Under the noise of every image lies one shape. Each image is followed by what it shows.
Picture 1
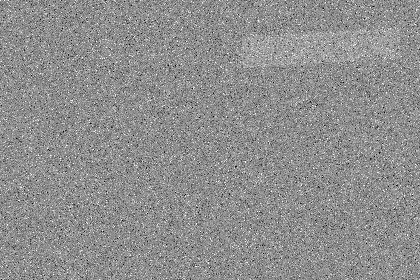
bar
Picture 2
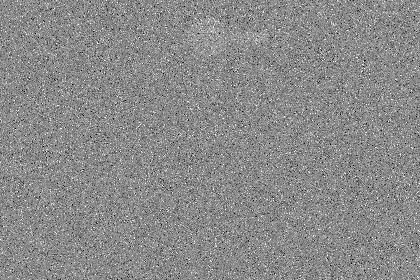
lollipop
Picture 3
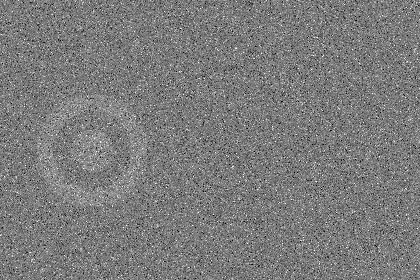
bullseye
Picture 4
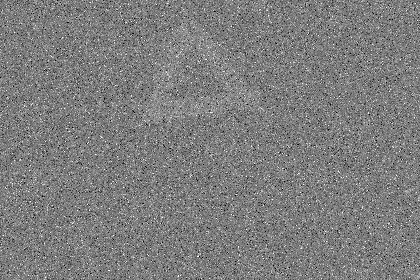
triangle frame
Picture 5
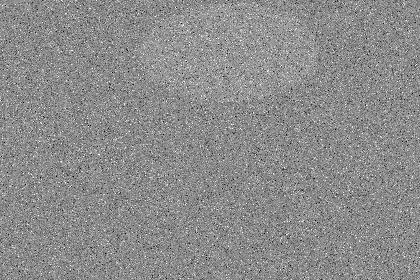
ellipse
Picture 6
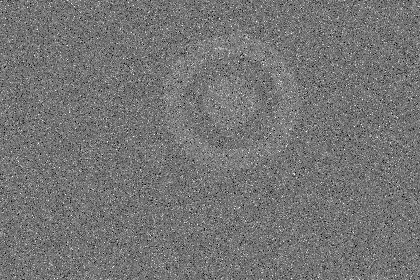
bullseye
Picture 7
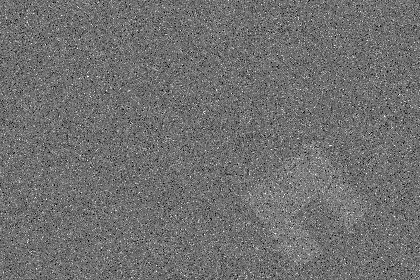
square with a notch
